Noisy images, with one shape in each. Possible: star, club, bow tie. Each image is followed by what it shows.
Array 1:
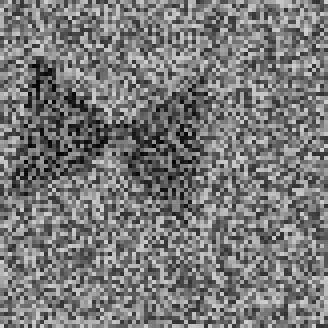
bow tie
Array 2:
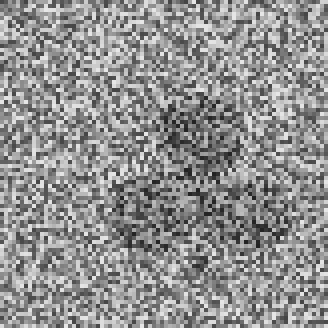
club
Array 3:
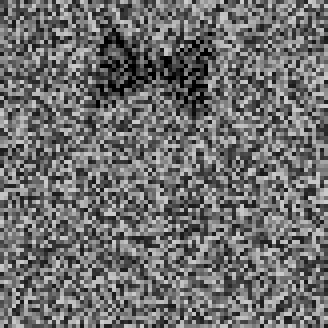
bow tie
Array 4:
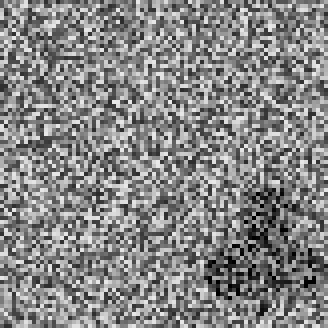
club
